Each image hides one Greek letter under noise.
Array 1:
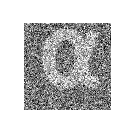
alpha
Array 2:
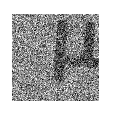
mu
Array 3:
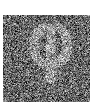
phi
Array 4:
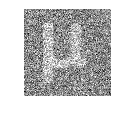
mu
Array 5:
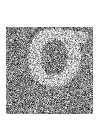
sigma
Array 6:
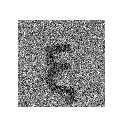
xi
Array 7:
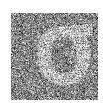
sigma
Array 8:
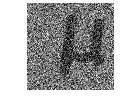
mu
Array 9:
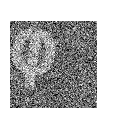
phi
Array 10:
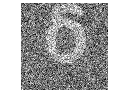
delta
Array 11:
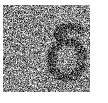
delta
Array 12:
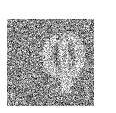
phi
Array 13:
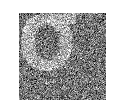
sigma
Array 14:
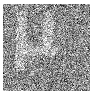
mu
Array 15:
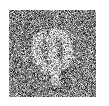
phi
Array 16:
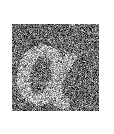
alpha
